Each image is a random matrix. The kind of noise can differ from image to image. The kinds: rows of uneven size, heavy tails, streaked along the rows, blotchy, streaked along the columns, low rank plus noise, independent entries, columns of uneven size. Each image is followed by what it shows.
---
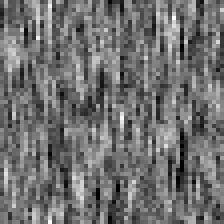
streaked along the columns
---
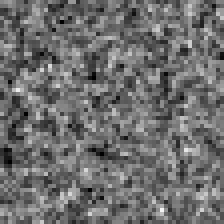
blotchy
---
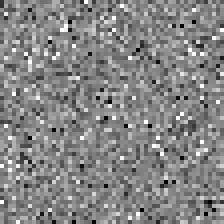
heavy tails
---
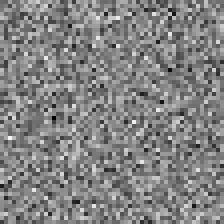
independent entries
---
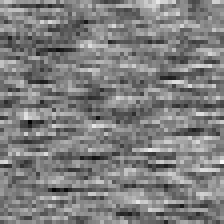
streaked along the rows
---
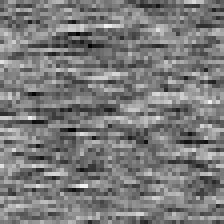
streaked along the rows
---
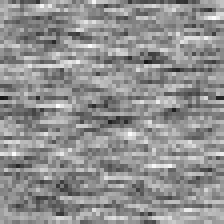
streaked along the rows
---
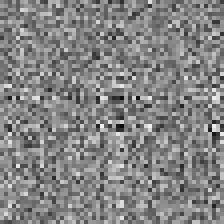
low rank plus noise
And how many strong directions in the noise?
one
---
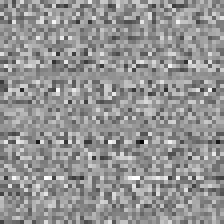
rows of uneven size
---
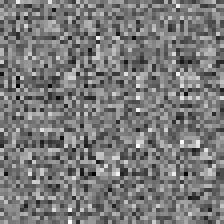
low rank plus noise
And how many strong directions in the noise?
two
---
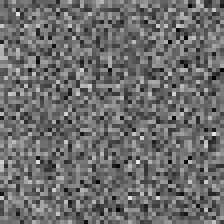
low rank plus noise
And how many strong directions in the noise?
five to eight
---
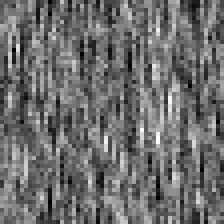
streaked along the columns
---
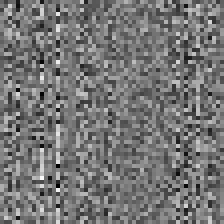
columns of uneven size
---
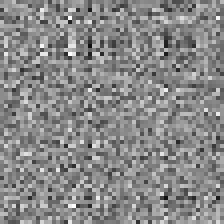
low rank plus noise
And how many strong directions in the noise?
two
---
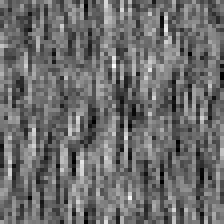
streaked along the columns
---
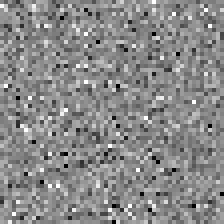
heavy tails
